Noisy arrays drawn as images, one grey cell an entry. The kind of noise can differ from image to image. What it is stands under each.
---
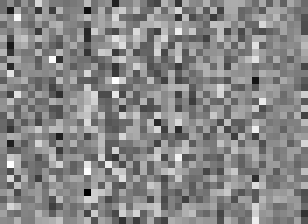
columns of uneven size
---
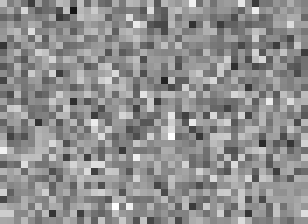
independent entries
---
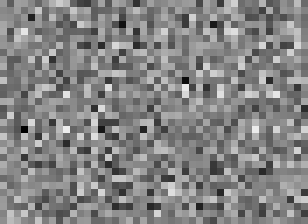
low rank plus noise
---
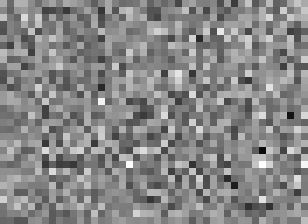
low rank plus noise
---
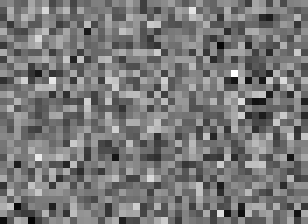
low rank plus noise
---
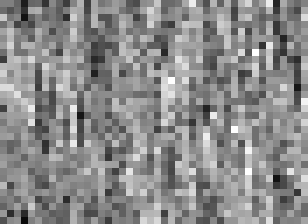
streaked along the columns
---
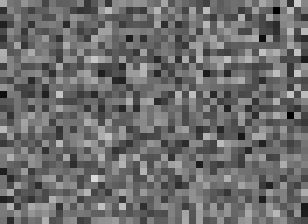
low rank plus noise
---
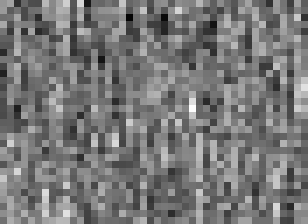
streaked along the columns
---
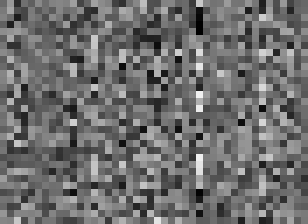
columns of uneven size
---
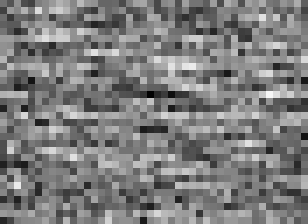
streaked along the rows
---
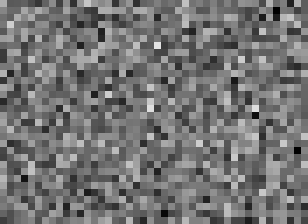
independent entries
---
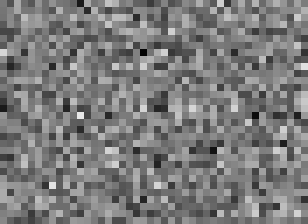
low rank plus noise
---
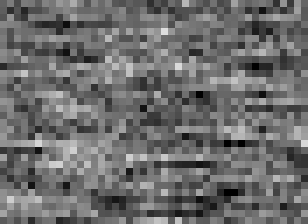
streaked along the rows
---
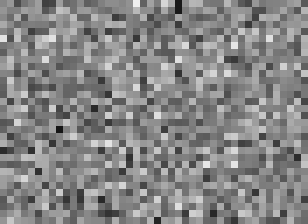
low rank plus noise
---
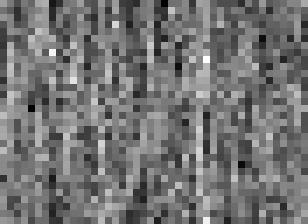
streaked along the columns
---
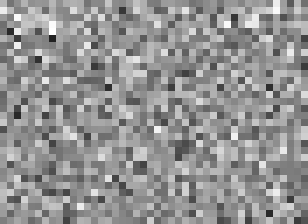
low rank plus noise
